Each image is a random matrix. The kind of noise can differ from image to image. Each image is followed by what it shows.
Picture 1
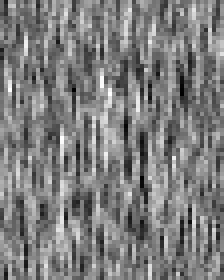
streaked along the columns
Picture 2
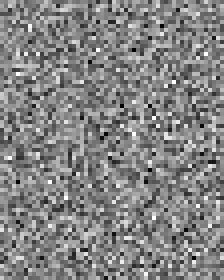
independent entries
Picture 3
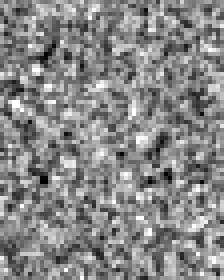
blotchy
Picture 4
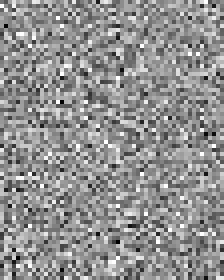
low rank plus noise
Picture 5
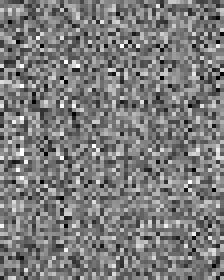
low rank plus noise
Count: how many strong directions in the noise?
five to eight
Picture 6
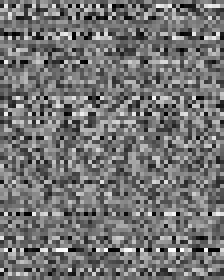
rows of uneven size
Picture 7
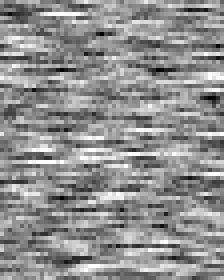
streaked along the rows
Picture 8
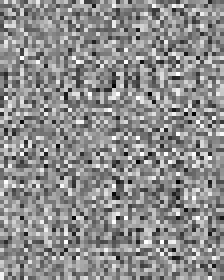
low rank plus noise
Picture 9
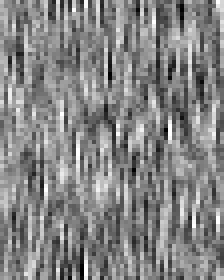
streaked along the columns
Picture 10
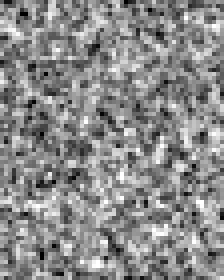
blotchy
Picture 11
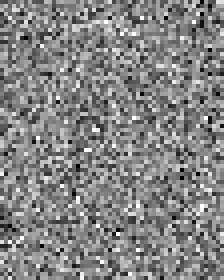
independent entries
